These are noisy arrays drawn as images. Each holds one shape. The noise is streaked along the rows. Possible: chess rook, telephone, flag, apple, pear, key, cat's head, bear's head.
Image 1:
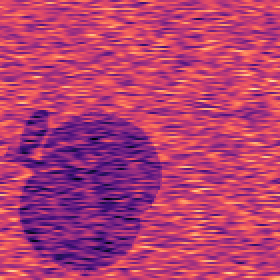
apple
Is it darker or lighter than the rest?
darker
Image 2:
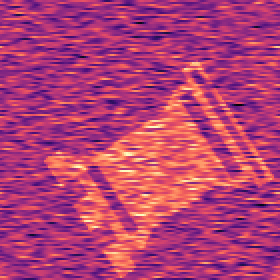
chess rook
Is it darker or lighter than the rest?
lighter
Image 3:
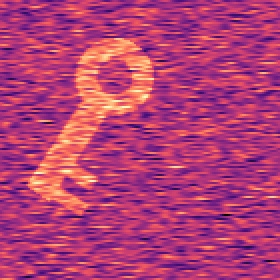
key
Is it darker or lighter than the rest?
lighter
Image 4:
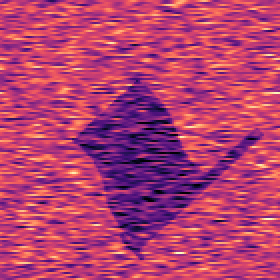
flag
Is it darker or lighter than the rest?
darker
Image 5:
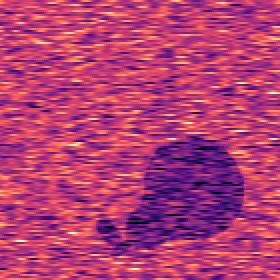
pear
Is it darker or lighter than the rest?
darker
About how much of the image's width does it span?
half
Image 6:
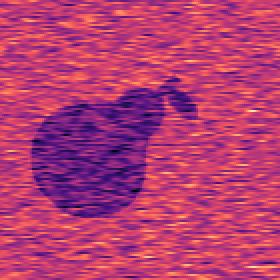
pear
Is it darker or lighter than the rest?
darker
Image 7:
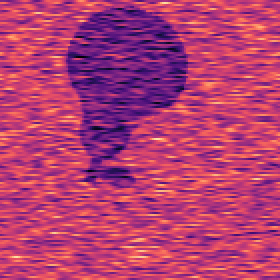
pear
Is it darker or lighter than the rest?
darker
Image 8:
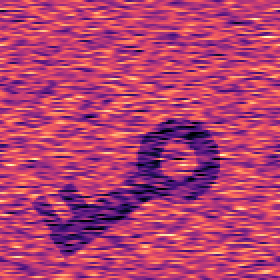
key
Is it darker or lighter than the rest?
darker
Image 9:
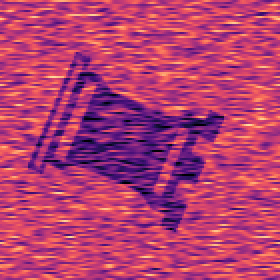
chess rook
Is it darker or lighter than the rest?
darker
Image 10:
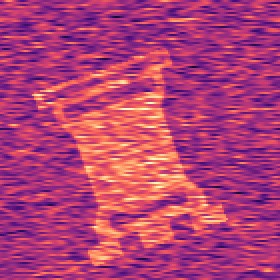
chess rook
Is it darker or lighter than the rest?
lighter
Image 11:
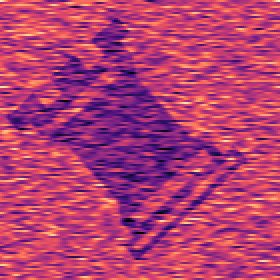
chess rook
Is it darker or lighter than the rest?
darker
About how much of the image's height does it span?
nearly all
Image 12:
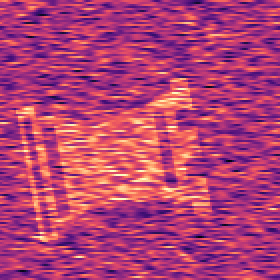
chess rook
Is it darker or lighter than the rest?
lighter
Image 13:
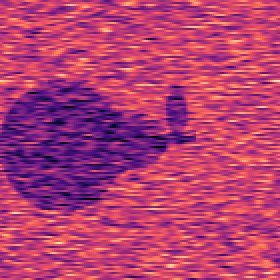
pear
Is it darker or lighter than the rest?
darker
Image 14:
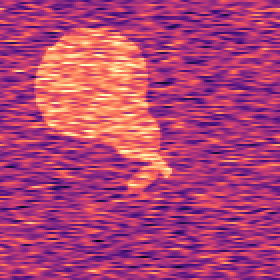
pear
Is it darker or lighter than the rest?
lighter
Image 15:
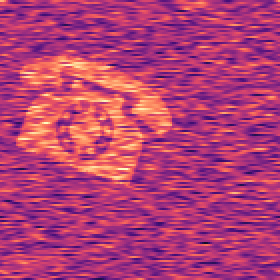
telephone
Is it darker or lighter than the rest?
lighter
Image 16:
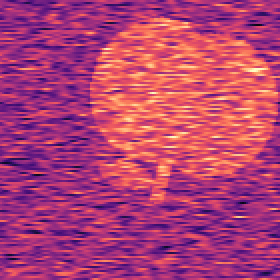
apple
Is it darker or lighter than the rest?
lighter
